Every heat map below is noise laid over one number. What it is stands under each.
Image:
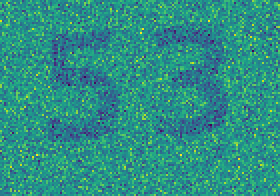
53
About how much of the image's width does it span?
two thirds
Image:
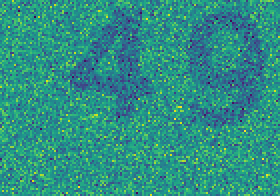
49
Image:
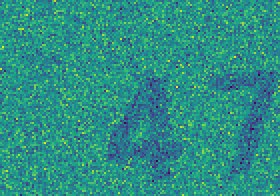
47
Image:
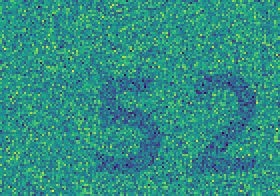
52
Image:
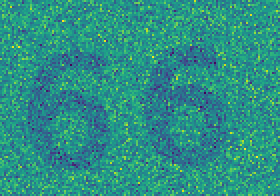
66
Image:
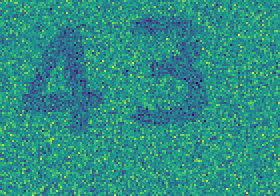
43
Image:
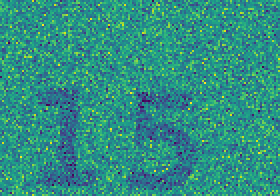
15
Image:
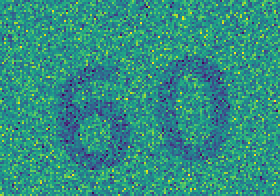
60
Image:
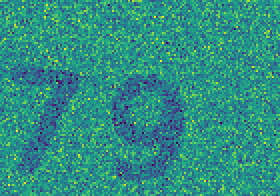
79
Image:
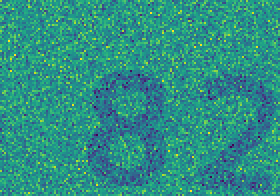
82
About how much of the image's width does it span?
two thirds
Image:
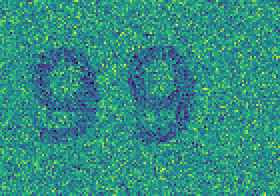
99
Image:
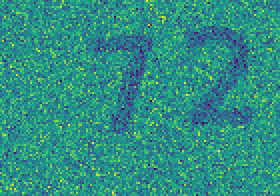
72
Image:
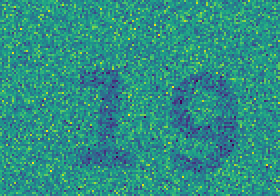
19
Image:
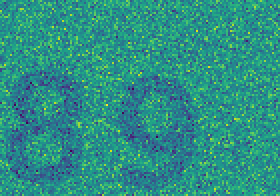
89
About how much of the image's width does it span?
two thirds
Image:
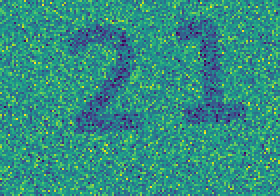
21
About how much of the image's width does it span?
two thirds
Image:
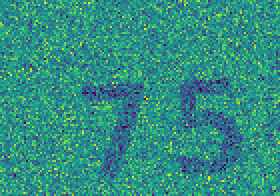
75
